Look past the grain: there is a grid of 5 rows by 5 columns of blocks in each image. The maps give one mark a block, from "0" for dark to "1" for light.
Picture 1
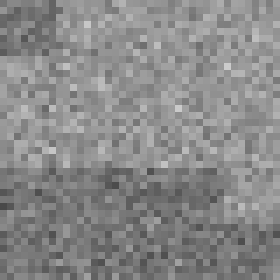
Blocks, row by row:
01111
11111
11111
00001
00000
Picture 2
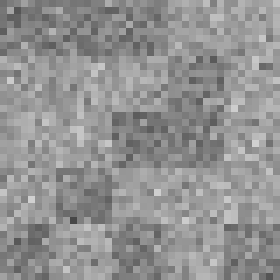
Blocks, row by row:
00011
11101
11001
10111
01010
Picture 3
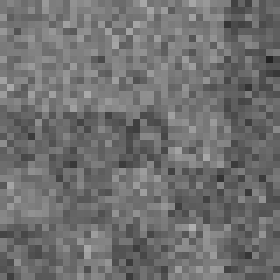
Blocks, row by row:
11110
11110
00010
10100
01010
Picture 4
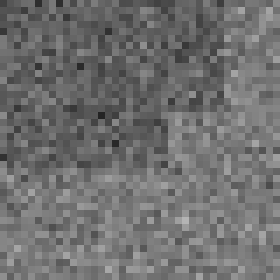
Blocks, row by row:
00001
00001
00011
11111
11111
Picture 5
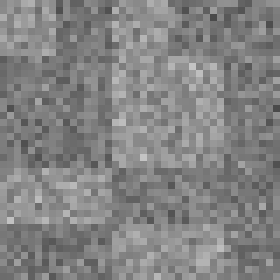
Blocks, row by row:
10100
00110
00110
11000
00110
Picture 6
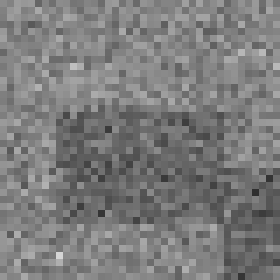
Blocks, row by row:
11111
11111
10001
10000
11110
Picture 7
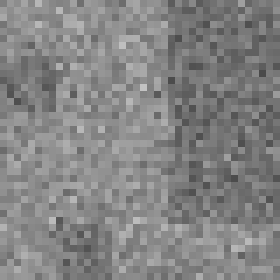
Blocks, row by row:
11100
01100
11100
11100
10111
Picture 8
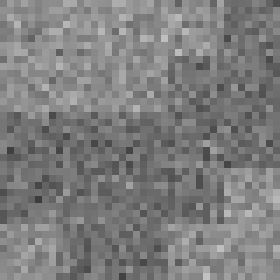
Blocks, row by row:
11110
11100
00000
00001
10011
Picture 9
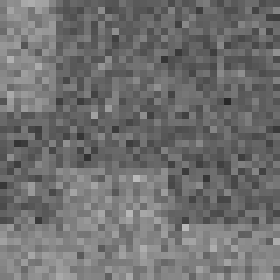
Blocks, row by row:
10000
10000
00000
01100
11111
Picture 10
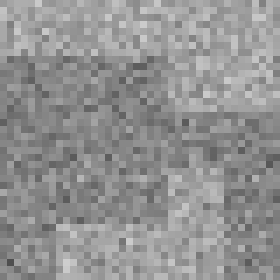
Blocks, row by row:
11111
00011
00000
00010
01110
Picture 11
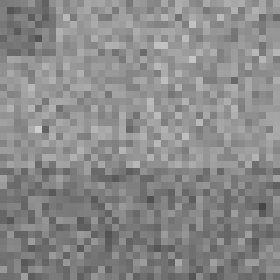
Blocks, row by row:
01111
11111
11111
00000
00000
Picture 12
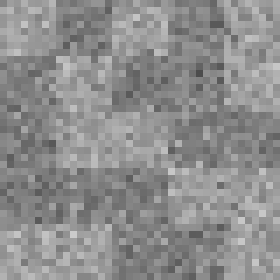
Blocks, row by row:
10101
01001
01100
00011
11001
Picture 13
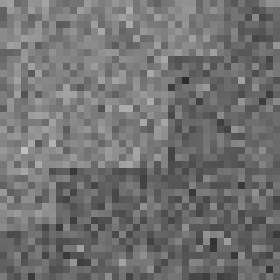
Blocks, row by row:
11110
11100
11100
10000
00000
